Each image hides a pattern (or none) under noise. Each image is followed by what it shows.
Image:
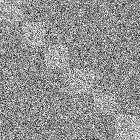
blocks along the diagonal
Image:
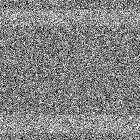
bands of rows
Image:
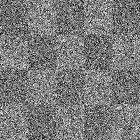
a checkerboard
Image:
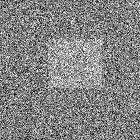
one block
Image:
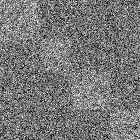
blocks along the diagonal
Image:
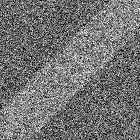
a diagonal band
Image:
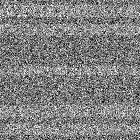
bands of rows
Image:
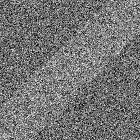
a diagonal band
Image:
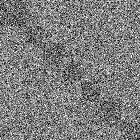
blocks along the diagonal
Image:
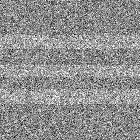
bands of rows
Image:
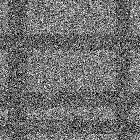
bands of rows crossing bands of columns
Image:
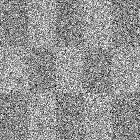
a checkerboard
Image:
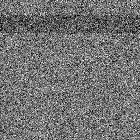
one band of rows
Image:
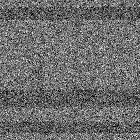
bands of rows
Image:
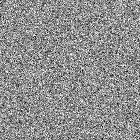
only noise
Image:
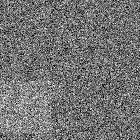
one block
